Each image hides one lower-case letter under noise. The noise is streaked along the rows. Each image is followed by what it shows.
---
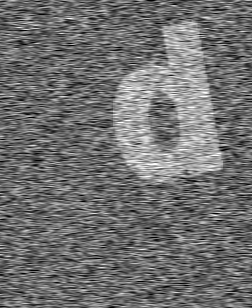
d
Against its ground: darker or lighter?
lighter
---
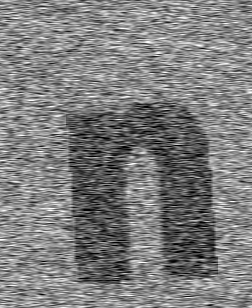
n
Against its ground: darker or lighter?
darker
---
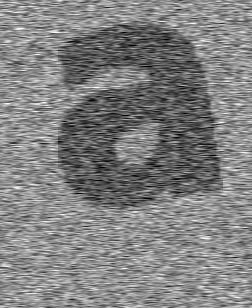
a
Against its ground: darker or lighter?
darker
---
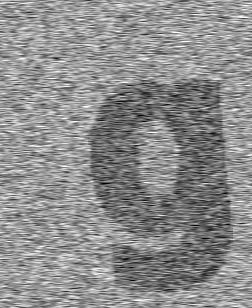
g
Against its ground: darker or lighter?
darker
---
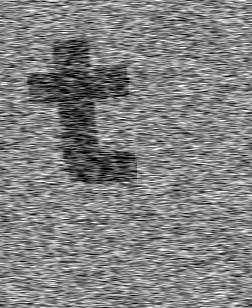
t
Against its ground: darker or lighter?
darker
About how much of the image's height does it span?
half
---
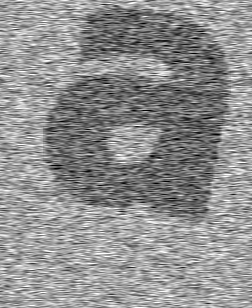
a
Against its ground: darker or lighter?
darker
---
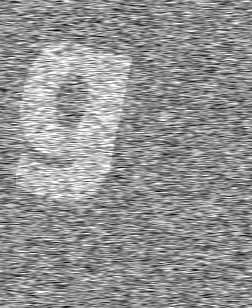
g
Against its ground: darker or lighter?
lighter
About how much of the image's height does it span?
half
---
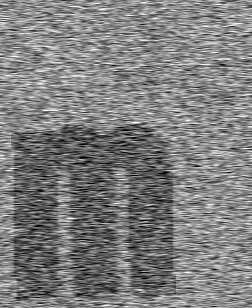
m
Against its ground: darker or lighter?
darker
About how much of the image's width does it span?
two thirds
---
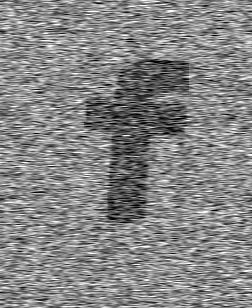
f
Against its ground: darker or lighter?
darker
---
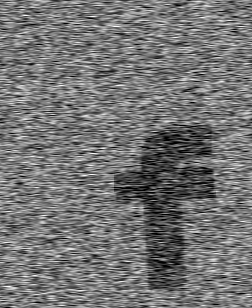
f
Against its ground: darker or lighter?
darker
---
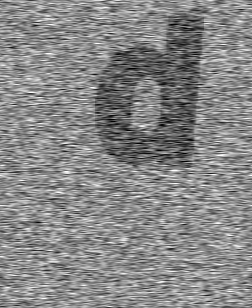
d
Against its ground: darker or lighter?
darker
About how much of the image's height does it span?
half
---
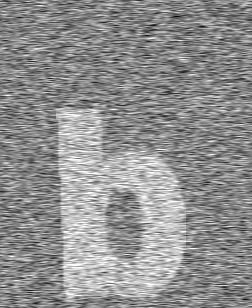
b
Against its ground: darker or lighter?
lighter
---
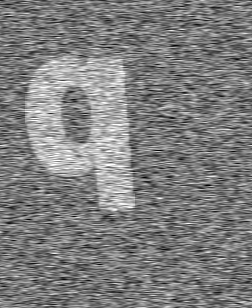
q
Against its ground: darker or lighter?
lighter
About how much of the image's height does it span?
half
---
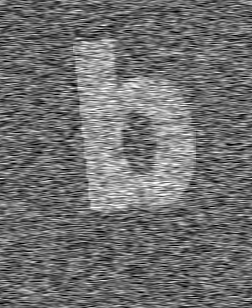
b
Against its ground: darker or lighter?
lighter
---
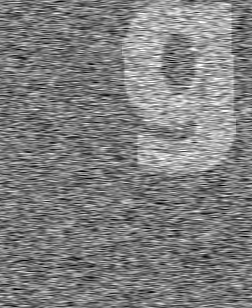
g
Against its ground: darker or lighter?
lighter
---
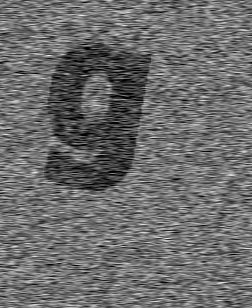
g
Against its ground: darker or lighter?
darker
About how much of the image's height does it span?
half
